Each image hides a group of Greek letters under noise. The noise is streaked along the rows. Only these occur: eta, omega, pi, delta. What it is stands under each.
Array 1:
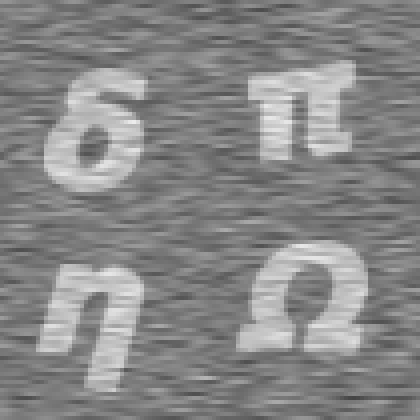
top left: delta; top right: pi; bottom left: eta; bottom right: omega
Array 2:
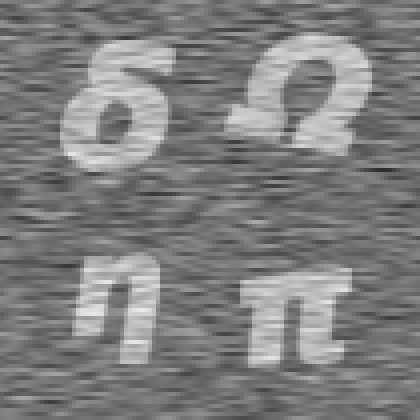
top left: delta; top right: omega; bottom left: eta; bottom right: pi
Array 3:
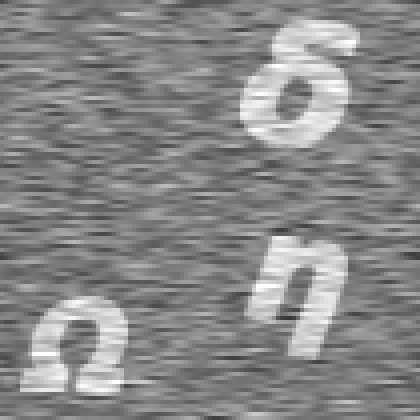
top right: delta; bottom left: omega; bottom right: eta
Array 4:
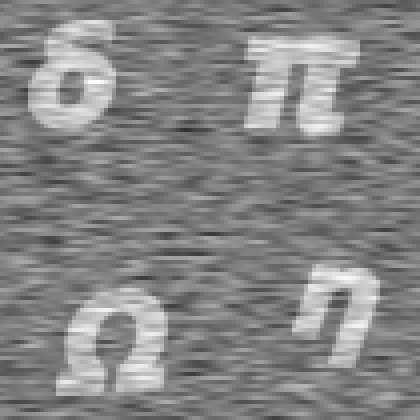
top left: delta; top right: pi; bottom left: omega; bottom right: eta
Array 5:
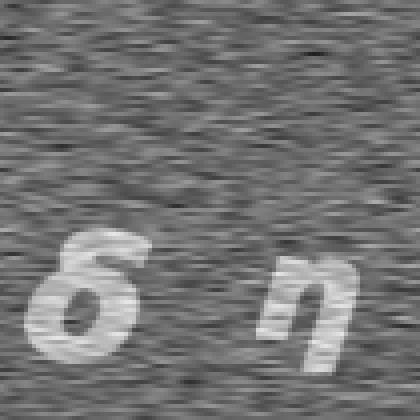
bottom left: delta; bottom right: eta
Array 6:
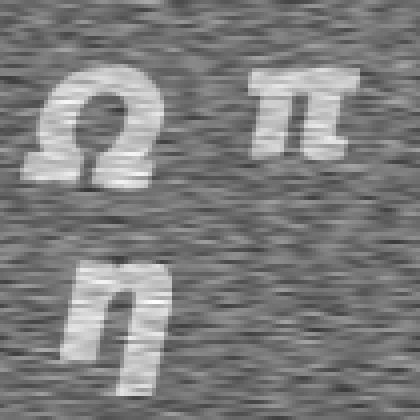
top left: omega; top right: pi; bottom left: eta
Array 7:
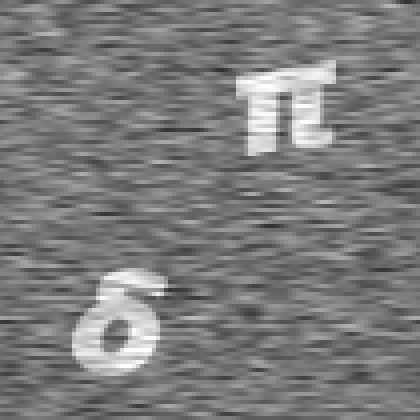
top right: pi; bottom left: delta
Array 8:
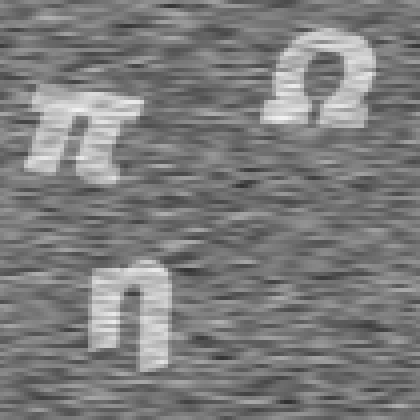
top left: pi; top right: omega; bottom left: eta
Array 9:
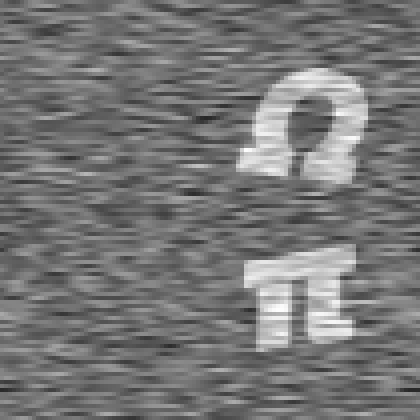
top right: omega; bottom right: pi
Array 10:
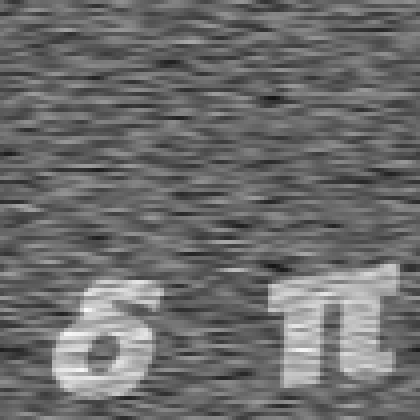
bottom left: delta; bottom right: pi
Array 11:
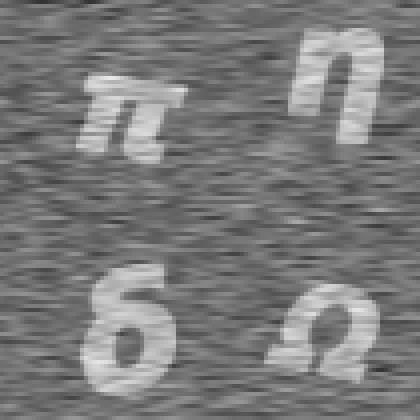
top left: pi; top right: eta; bottom left: delta; bottom right: omega
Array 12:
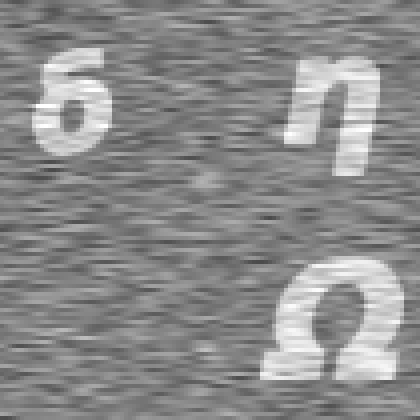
top left: delta; top right: eta; bottom right: omega
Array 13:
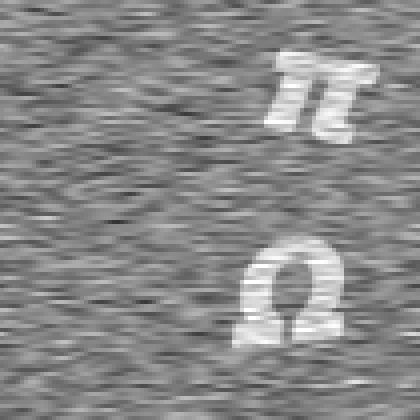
top right: pi; bottom right: omega
